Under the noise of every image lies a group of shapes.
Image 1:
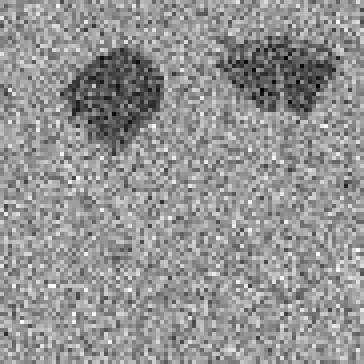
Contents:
top left: ghost; top right: chess knight
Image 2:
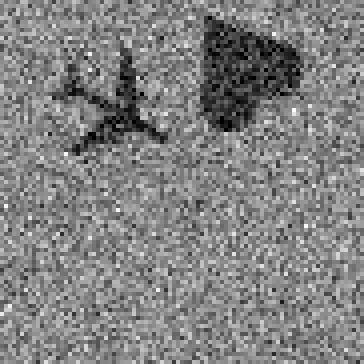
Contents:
top left: airplane; top right: heart
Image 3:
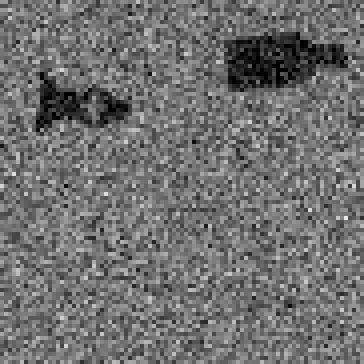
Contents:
top left: chess bishop; top right: bottle
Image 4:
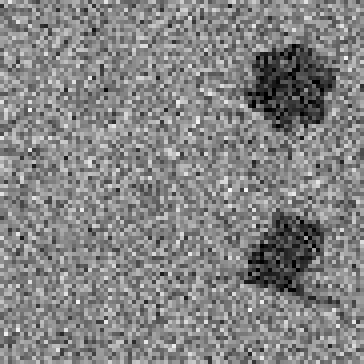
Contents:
top right: flower; bottom right: flag
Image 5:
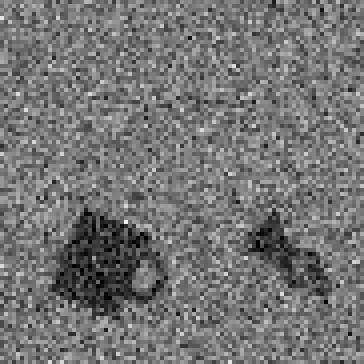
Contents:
bottom left: cup; bottom right: chess bishop
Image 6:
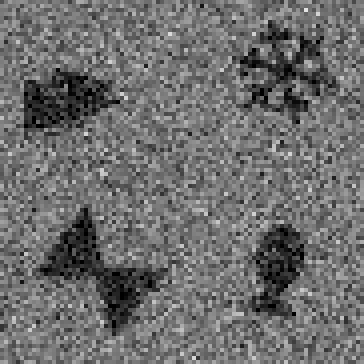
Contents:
top left: chess knight; top right: snowflake; bottom left: bow tie; bottom right: fish
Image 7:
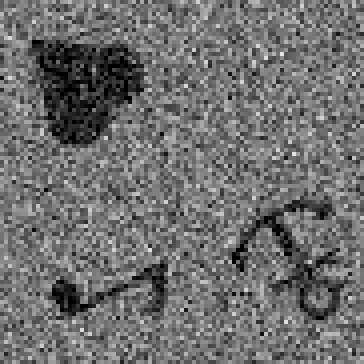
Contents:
top left: heart; bottom left: musical note; bottom right: anchor
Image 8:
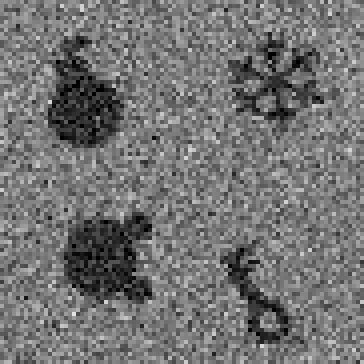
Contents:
top left: pear; top right: snowflake; bottom left: bear's head; bottom right: key
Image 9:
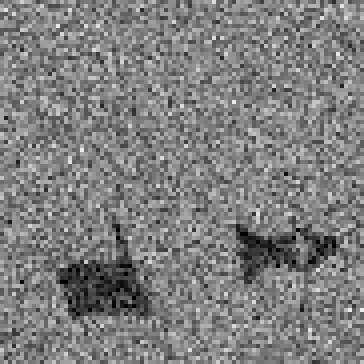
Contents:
bottom left: flag; bottom right: chess bishop
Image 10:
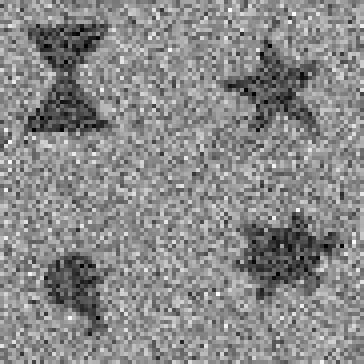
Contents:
top left: bow tie; top right: star; bottom left: pear; bottom right: turtle
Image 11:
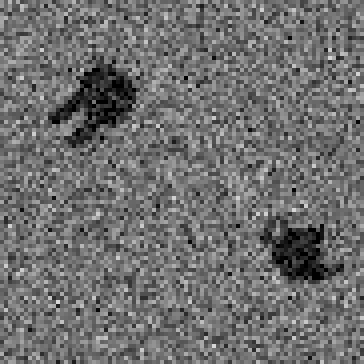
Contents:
top left: rabbit's head; bottom right: teapot
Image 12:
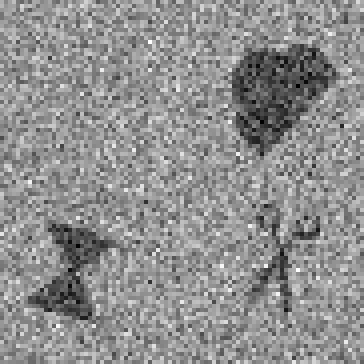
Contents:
top right: cloud; bottom left: bow tie; bottom right: pair of scissors
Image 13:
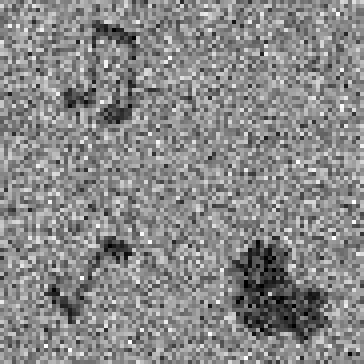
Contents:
top left: pair of musical notes; bottom left: musical note; bottom right: car
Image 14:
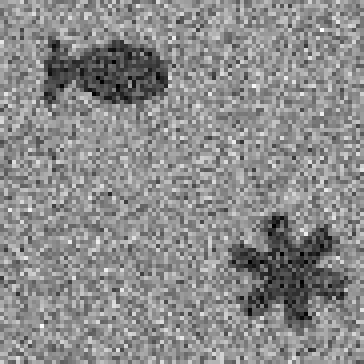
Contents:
top left: fish; bottom right: asterisk
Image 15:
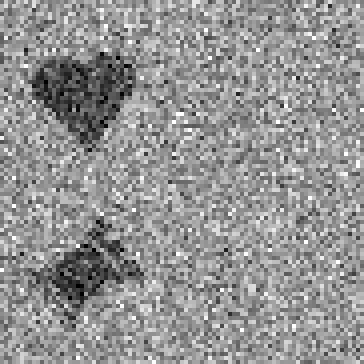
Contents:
top left: heart; bottom left: chess rook
